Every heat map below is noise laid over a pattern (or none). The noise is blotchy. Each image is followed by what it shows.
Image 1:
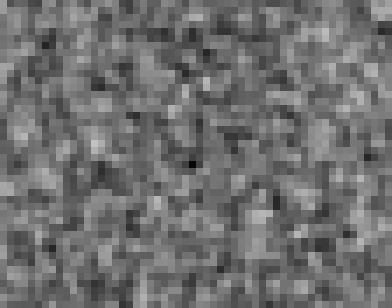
only noise
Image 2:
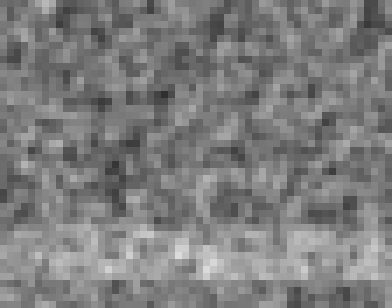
one horizontal stripe
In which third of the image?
bottom
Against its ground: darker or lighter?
lighter
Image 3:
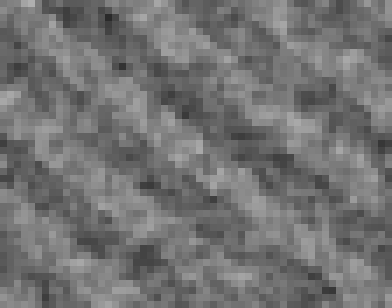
diagonal stripes
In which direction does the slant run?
top left to bottom right
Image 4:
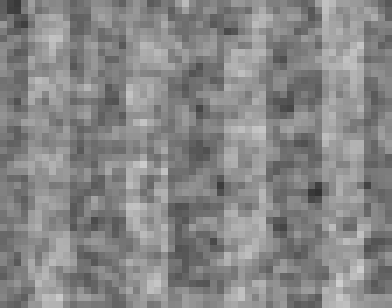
vertical stripes
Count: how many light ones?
4
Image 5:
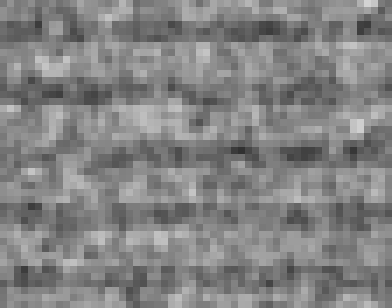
horizontal stripes
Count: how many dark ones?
5
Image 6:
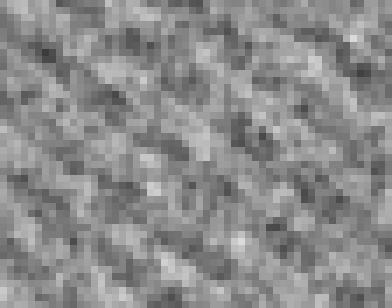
diagonal stripes
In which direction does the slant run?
top left to bottom right
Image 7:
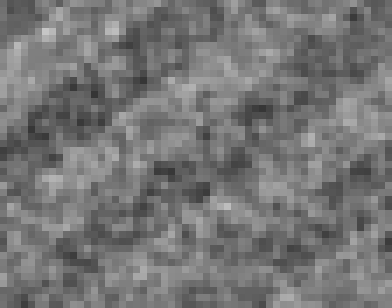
diagonal stripes
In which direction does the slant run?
bottom left to top right
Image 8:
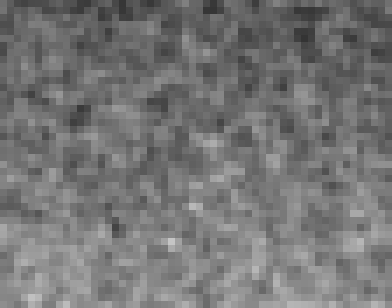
a smooth slope
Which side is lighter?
bottom
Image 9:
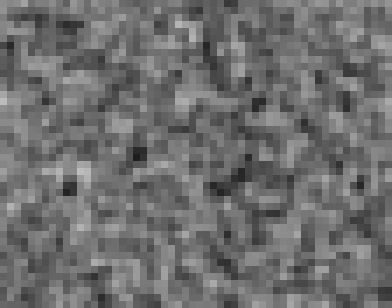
only noise
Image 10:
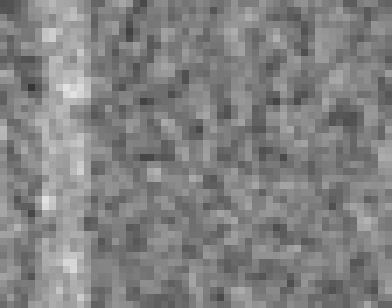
one vertical stripe
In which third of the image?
left
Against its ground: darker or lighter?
lighter
